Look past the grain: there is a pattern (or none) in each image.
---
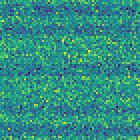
bands of rows
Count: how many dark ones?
5
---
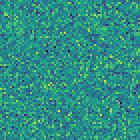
only noise
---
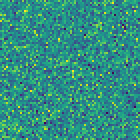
only noise
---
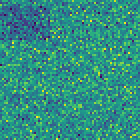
one block
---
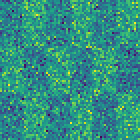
a checkerboard
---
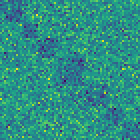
blocks along the diagonal
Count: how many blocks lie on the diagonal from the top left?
7
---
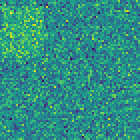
one block
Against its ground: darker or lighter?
lighter
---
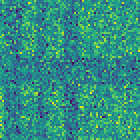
bands of rows crossing bands of columns
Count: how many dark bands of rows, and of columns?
1 and 3
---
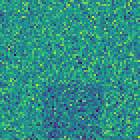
one block
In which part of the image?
bottom middle
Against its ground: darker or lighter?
darker
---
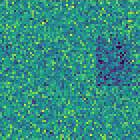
one block
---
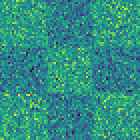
a checkerboard
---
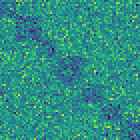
blocks along the diagonal
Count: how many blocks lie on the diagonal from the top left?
7
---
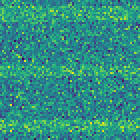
bands of rows
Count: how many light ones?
3
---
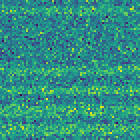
bands of rows
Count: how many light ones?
5
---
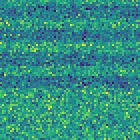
bands of rows
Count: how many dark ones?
4
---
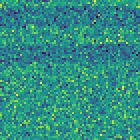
bands of rows
